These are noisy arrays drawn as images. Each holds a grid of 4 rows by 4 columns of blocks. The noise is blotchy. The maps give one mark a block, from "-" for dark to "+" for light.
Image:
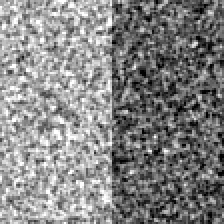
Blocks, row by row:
+ + - -
+ + - -
+ + - -
+ + - -
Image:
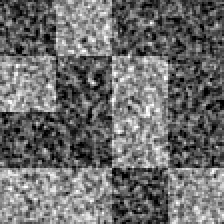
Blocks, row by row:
- + - -
+ - + -
- - + -
+ + - +
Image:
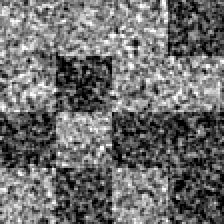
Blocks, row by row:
+ + + -
+ - + +
- + - -
+ - + -
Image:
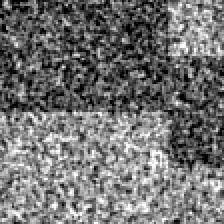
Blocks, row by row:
- - - +
- - - -
+ + + -
+ + + +
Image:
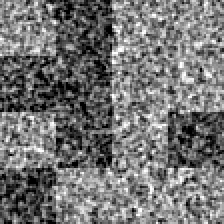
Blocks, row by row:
+ - + +
- - + +
+ - + -
- + + +
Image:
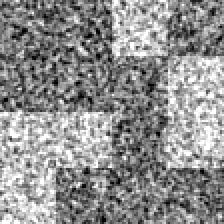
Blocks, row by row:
- - + -
- - - +
+ + - +
+ - - -
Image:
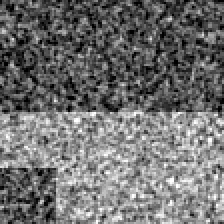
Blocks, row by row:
- - - -
- - - -
+ + + +
- + + +
